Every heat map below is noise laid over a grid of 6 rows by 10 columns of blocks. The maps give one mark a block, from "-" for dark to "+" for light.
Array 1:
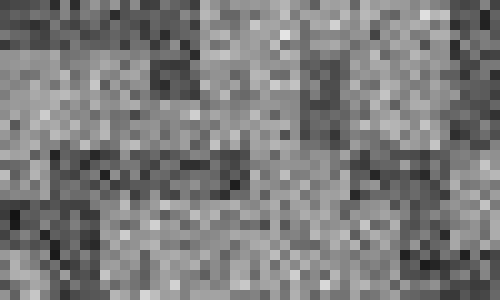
----+++++-
+++-++-++-
++++++-++-
+----++--+
--++++++-+
+-++++++--
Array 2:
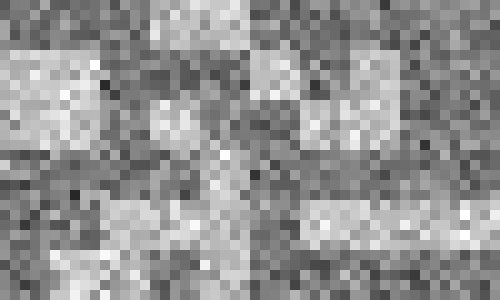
---++-----
++---+-+--
++-+--++--
----+-----
--+++-++++
-++-+-----
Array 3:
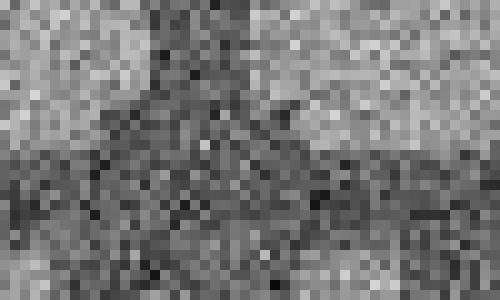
+++--+++++
+++--+++++
++----++++
----------
----------
+-----++--
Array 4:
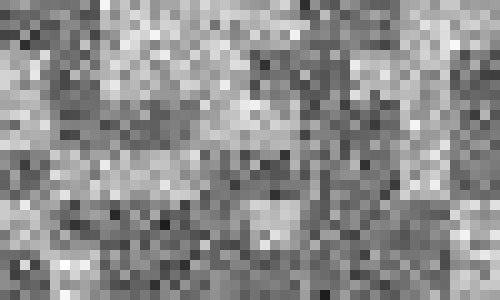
--++++--++
+-+++--++-
+---++--+-
-+++----+-
+----+---+
-+-------+
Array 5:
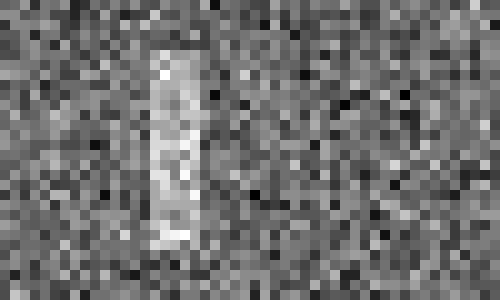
----------
---+------
---+------
---+------
---+------
----------
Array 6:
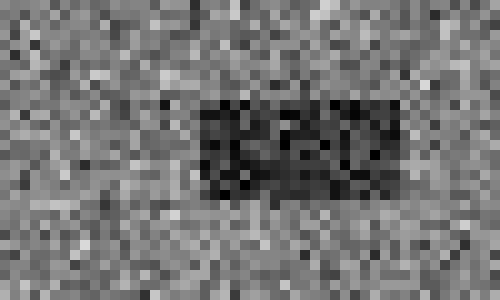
++++++++++
++++++++++
++++----++
++++----++
++++++++++
++++++++++
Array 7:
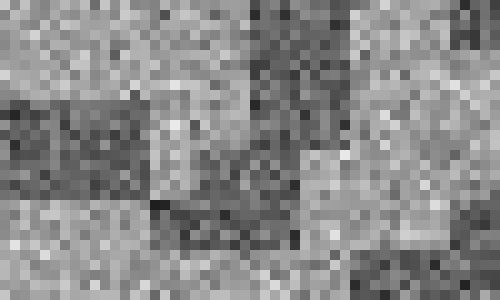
+++++--++-
+++++--+++
---++--+++
---+--++++
+++---+++-
+++++++---
